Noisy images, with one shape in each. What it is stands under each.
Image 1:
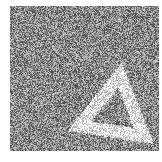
triangle frame
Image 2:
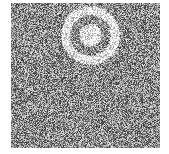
bullseye
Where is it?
top middle
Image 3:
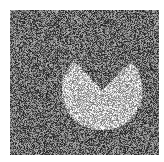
disc with a wedge cut out
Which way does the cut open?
up
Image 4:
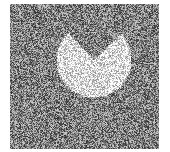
disc with a wedge cut out
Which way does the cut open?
up
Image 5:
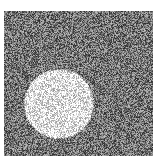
disc
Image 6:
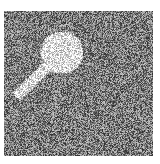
lollipop
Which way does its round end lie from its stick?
up and right
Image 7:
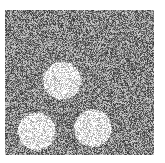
three dots
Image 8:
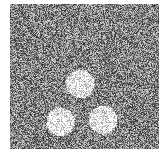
three dots
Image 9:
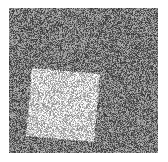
square
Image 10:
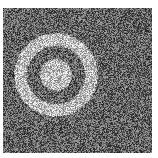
bullseye
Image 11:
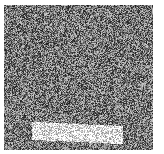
bar
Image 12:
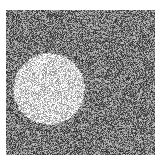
disc
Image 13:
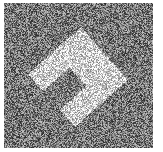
square with a notch
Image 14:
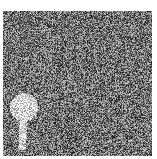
lollipop
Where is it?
bottom left
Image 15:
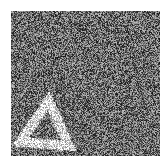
triangle frame
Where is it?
bottom left
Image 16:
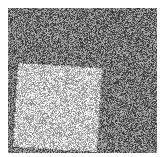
square
